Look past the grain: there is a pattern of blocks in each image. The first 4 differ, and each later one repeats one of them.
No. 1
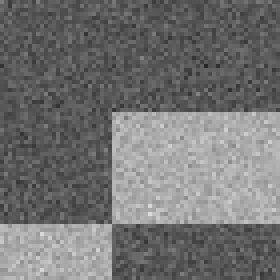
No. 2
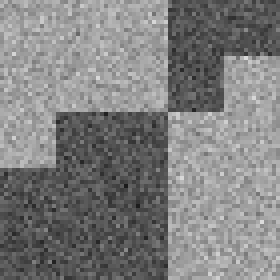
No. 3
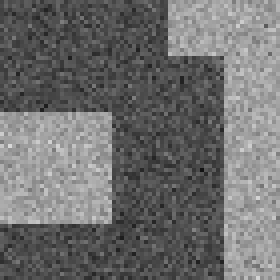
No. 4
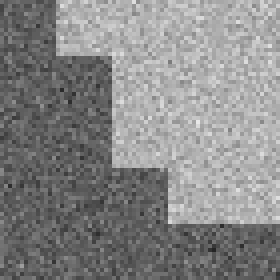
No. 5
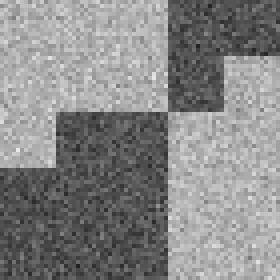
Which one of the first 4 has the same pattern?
2
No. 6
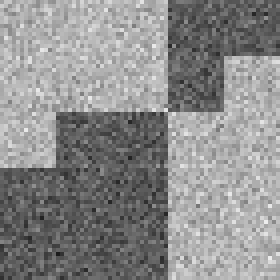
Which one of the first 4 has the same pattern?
2
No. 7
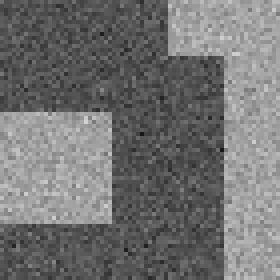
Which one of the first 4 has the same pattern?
3
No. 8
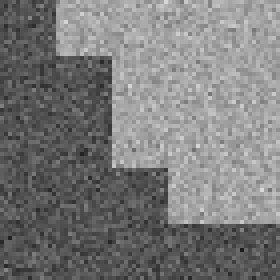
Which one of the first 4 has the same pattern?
4
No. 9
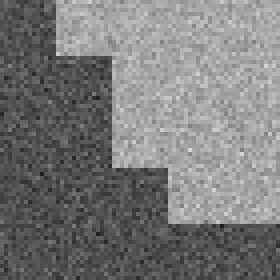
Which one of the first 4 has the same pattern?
4
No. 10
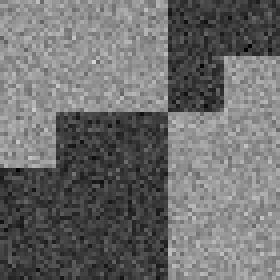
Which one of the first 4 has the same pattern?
2
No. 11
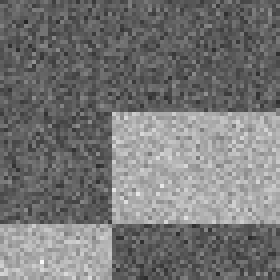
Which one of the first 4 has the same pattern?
1
